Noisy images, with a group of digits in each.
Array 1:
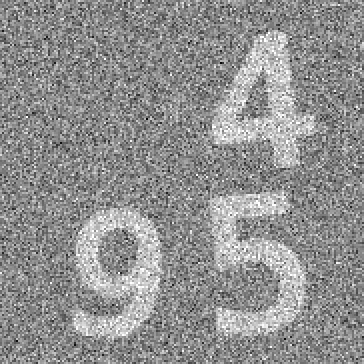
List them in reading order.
top right: 4; bottom left: 9; bottom right: 5
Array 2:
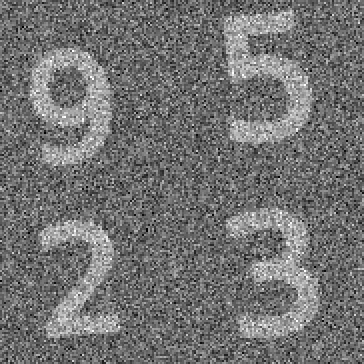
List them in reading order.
top left: 9; top right: 5; bottom left: 2; bottom right: 3
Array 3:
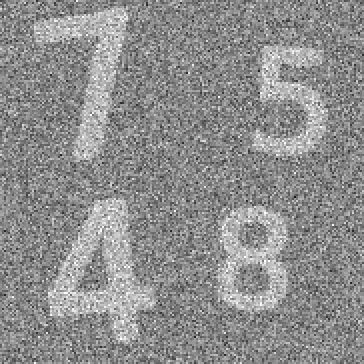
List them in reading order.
top left: 7; top right: 5; bottom left: 4; bottom right: 8
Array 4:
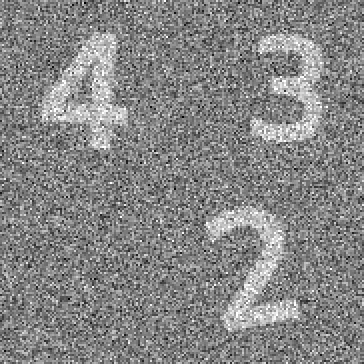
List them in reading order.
top left: 4; top right: 3; bottom right: 2
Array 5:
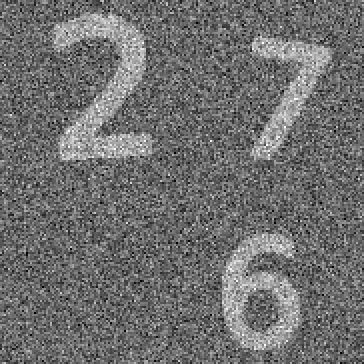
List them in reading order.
top left: 2; top right: 7; bottom right: 6
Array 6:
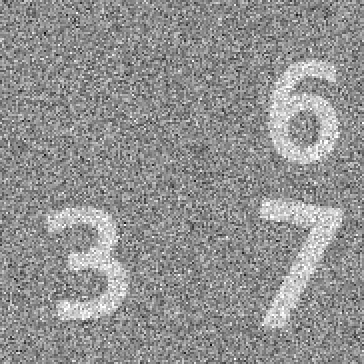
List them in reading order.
top right: 6; bottom left: 3; bottom right: 7
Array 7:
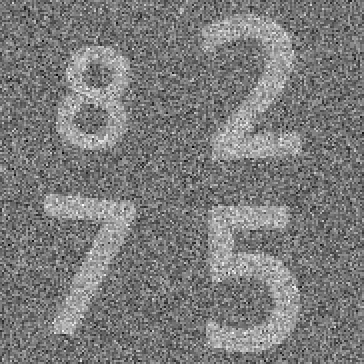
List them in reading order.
top left: 8; top right: 2; bottom left: 7; bottom right: 5
